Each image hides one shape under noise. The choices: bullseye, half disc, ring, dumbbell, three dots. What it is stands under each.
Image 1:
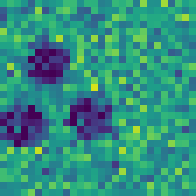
three dots
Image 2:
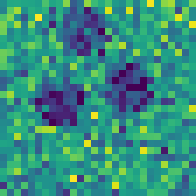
three dots
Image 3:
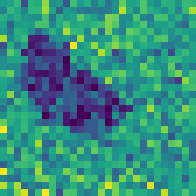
half disc
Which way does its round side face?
down and left
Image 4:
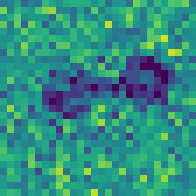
dumbbell
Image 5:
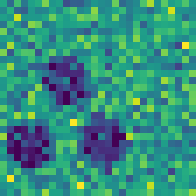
three dots
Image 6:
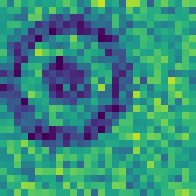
bullseye
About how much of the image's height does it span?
two thirds
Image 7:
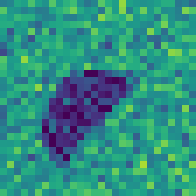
half disc
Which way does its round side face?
up and left
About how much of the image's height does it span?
half
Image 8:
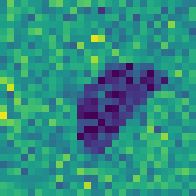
half disc
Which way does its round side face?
up and left
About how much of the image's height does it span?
half
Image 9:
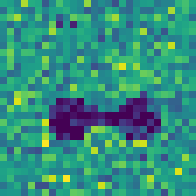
dumbbell
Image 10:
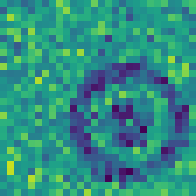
bullseye
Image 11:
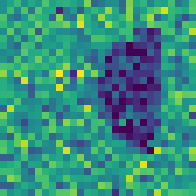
half disc
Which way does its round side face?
left
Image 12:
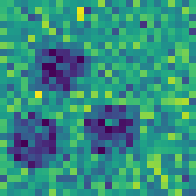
three dots
